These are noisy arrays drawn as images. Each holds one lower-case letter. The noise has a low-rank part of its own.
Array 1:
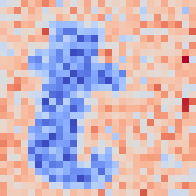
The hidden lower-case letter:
t
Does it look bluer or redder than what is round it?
bluer
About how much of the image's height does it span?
nearly all
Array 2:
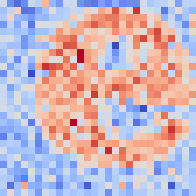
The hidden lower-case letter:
e
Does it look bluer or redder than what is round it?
redder
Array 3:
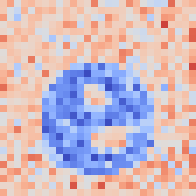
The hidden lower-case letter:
e
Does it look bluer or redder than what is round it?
bluer
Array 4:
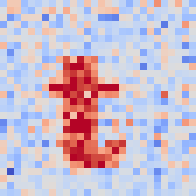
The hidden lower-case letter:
t
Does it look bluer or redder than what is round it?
redder
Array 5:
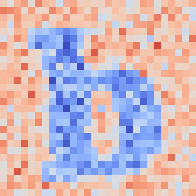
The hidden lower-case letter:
b
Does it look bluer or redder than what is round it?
bluer
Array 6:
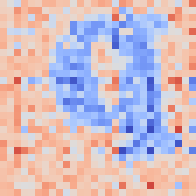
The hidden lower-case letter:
q
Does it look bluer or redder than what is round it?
bluer
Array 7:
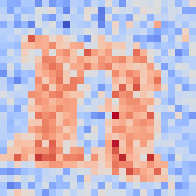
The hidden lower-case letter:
n
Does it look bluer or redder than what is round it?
redder
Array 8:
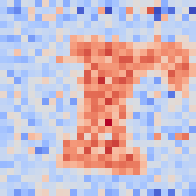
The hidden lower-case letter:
r
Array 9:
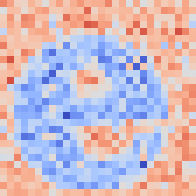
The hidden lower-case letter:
e
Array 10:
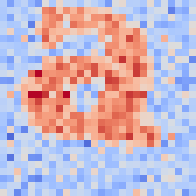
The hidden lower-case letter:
a
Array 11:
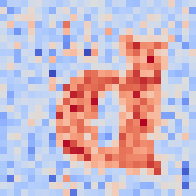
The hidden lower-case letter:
d
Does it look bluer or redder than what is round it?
redder
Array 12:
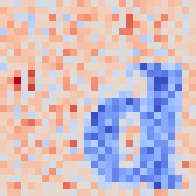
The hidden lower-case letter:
d
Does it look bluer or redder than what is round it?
bluer
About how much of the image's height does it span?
two thirds
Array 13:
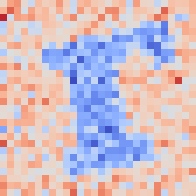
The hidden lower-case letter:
r
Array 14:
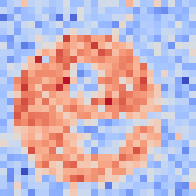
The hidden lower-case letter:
e
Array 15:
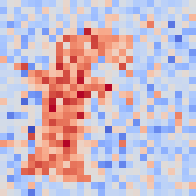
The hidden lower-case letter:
f
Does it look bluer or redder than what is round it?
redder
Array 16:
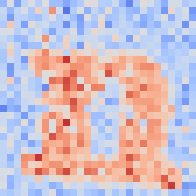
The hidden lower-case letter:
n
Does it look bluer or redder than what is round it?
redder
